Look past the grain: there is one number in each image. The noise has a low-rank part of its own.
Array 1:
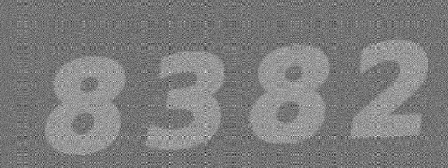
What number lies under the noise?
8382
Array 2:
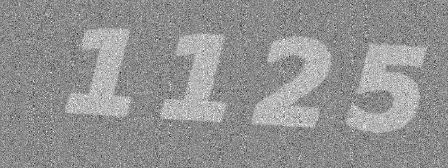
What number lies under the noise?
1125
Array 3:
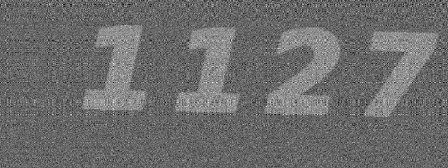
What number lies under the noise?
1127
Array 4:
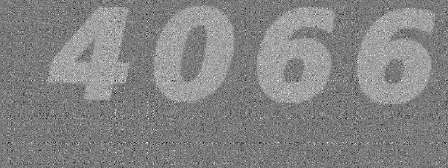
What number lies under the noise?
4066
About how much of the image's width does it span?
nearly all
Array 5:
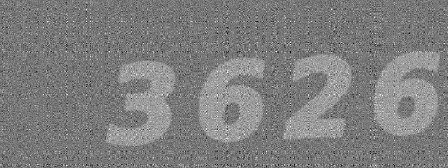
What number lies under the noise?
3626
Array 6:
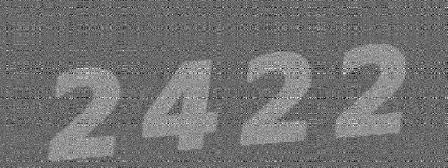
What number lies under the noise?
2422
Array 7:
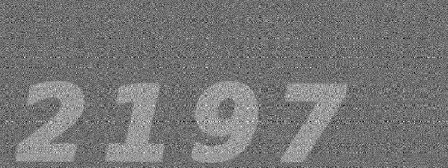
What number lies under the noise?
2197
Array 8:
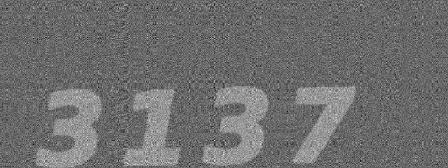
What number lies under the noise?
3137
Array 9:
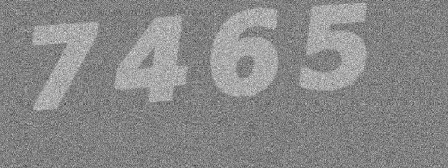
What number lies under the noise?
7465
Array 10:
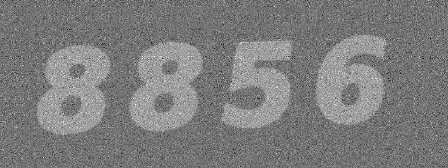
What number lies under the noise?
8856
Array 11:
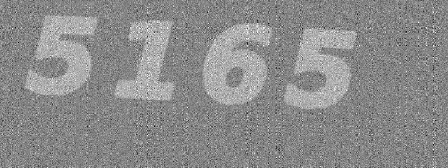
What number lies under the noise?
5165
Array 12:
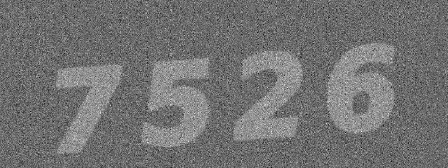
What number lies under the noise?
7526
